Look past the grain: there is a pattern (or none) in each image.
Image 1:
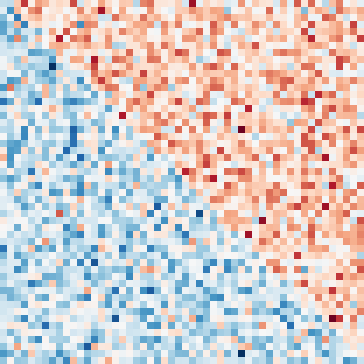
a sharp edge
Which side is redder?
top right
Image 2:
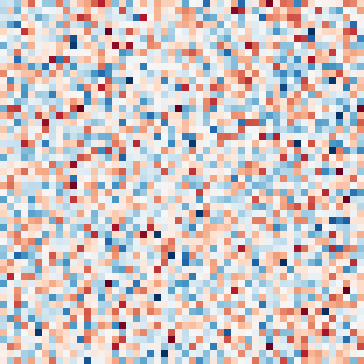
only noise
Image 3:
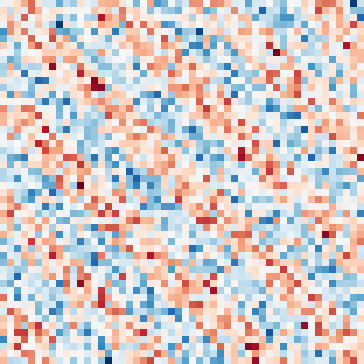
diagonal stripes
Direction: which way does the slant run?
top left to bottom right
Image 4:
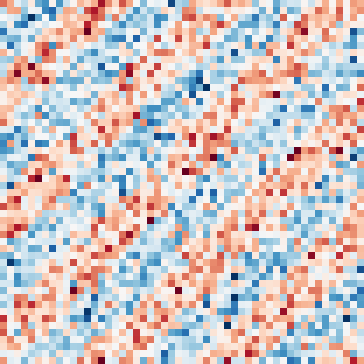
diagonal stripes
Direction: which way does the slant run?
bottom left to top right
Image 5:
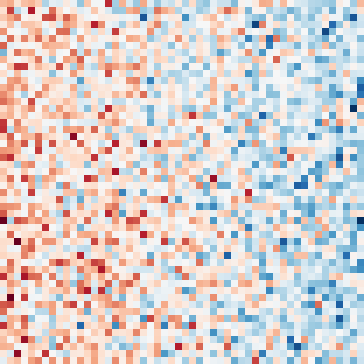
a smooth slope
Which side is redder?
left
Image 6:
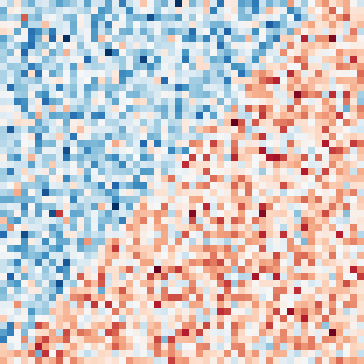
a sharp edge
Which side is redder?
bottom right
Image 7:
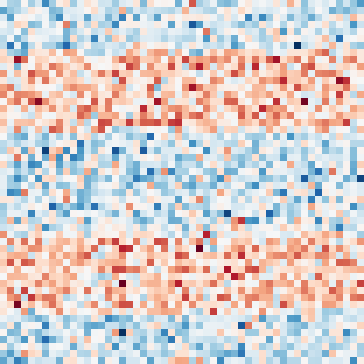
horizontal stripes
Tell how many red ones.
2
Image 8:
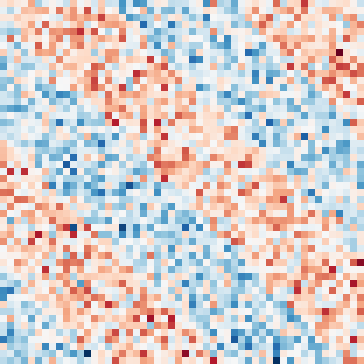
diagonal stripes
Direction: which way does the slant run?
top left to bottom right
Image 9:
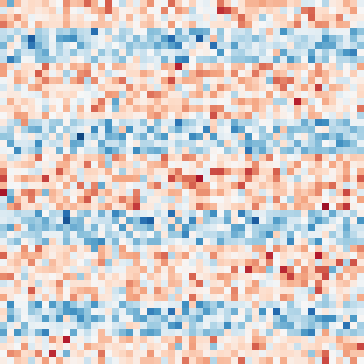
horizontal stripes
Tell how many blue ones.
4
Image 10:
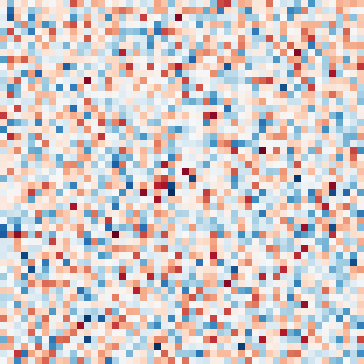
only noise
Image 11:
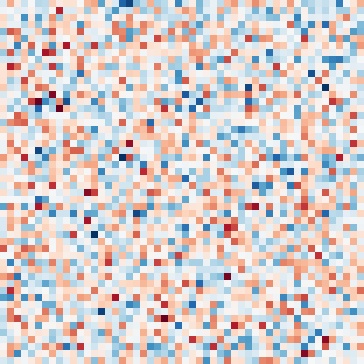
only noise
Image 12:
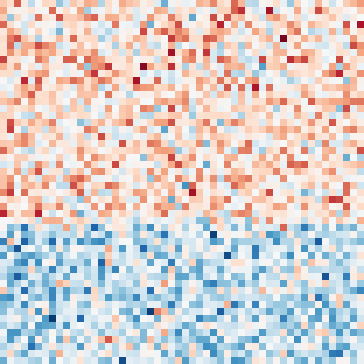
a sharp edge
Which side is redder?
top
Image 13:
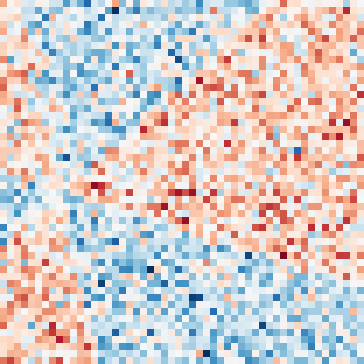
spokes from one point
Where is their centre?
middle left
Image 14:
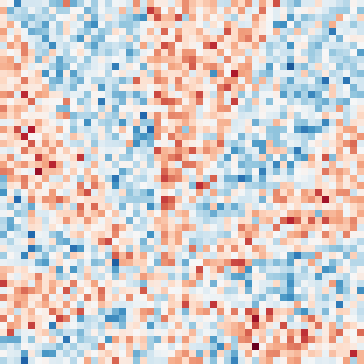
spokes from one point
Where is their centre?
bottom middle
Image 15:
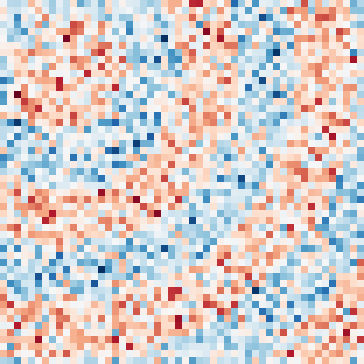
rings round one point
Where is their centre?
top left
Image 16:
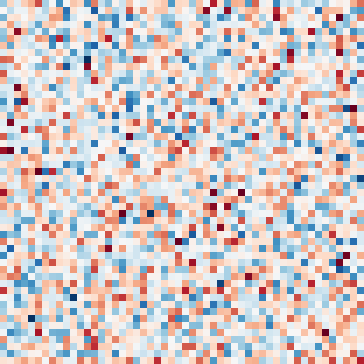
only noise
